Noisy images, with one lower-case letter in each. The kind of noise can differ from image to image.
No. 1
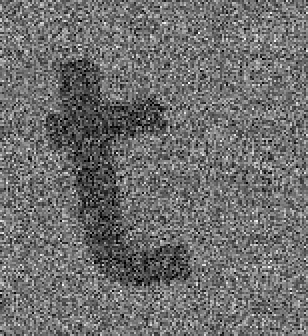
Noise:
low rank plus noise
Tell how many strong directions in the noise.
five to eight
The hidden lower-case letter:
t
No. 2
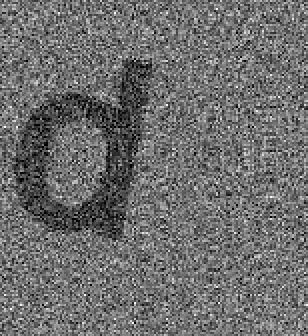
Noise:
low rank plus noise
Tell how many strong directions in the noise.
three or four
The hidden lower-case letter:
d
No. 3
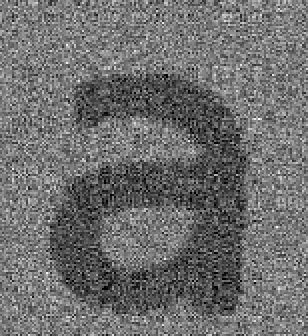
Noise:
low rank plus noise
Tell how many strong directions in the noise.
two
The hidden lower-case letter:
a
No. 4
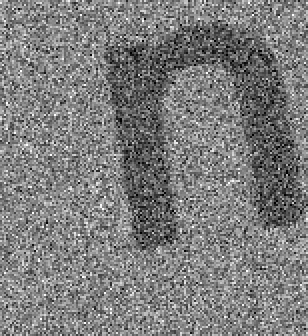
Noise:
independent entries
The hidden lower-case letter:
n
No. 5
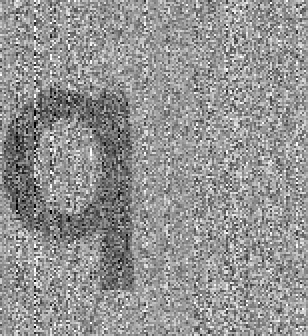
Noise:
columns of uneven size
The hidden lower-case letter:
q
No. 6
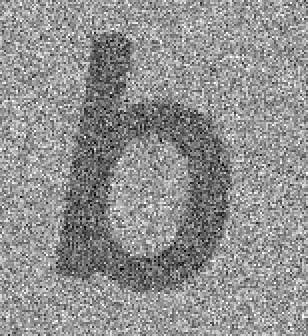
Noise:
independent entries
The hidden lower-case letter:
b
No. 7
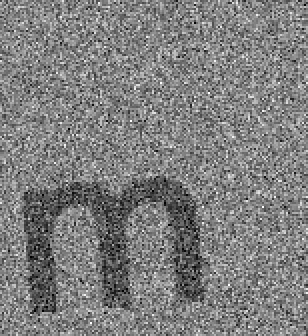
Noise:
independent entries
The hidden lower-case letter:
m
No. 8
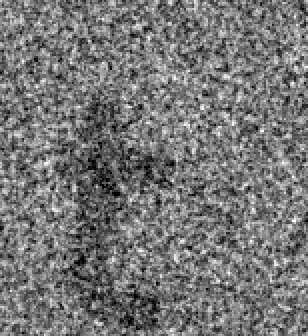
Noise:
blotchy
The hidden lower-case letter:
t
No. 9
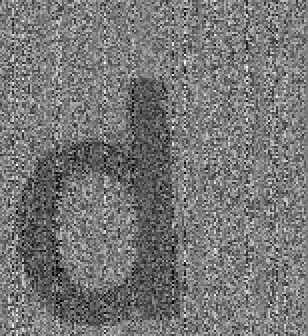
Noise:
columns of uneven size
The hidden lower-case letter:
d
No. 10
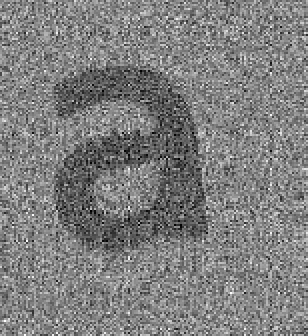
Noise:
low rank plus noise
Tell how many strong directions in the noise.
three or four
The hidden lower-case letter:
a
